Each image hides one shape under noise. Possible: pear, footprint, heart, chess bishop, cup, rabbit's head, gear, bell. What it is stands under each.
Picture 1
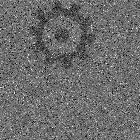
gear
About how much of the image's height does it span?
half
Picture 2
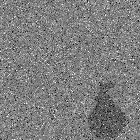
pear
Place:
bottom right
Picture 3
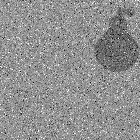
pear
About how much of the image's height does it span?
half
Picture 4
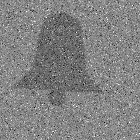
bell
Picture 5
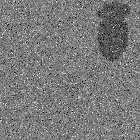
footprint
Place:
top right
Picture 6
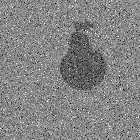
pear
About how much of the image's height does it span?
half
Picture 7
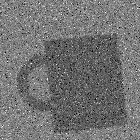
cup
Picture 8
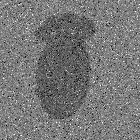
footprint
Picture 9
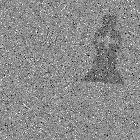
chess bishop
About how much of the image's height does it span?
half
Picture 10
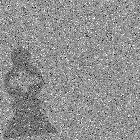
chess bishop
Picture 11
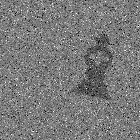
chess bishop
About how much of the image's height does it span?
half
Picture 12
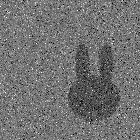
rabbit's head
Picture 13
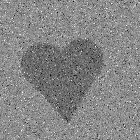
heart
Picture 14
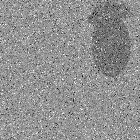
footprint
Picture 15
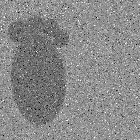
footprint
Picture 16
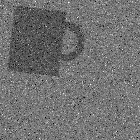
cup
